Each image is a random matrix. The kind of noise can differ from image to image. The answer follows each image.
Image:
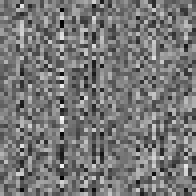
columns of uneven size
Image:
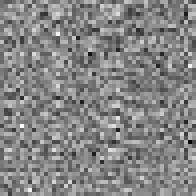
low rank plus noise
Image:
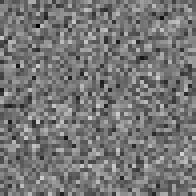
independent entries
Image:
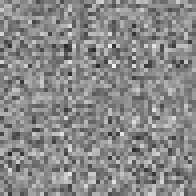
low rank plus noise
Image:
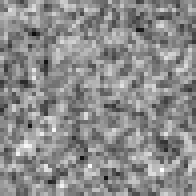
blotchy
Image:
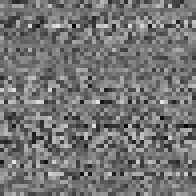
rows of uneven size
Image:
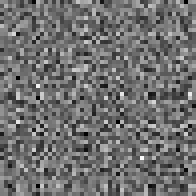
low rank plus noise
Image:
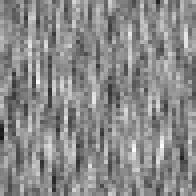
streaked along the columns
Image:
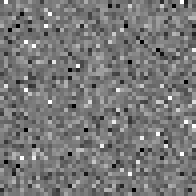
heavy tails
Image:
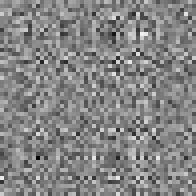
low rank plus noise
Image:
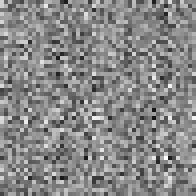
low rank plus noise
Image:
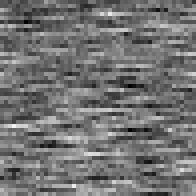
streaked along the rows
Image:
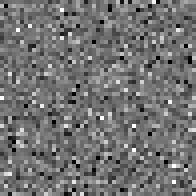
heavy tails
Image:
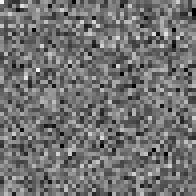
independent entries
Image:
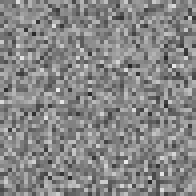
independent entries
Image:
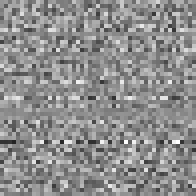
rows of uneven size
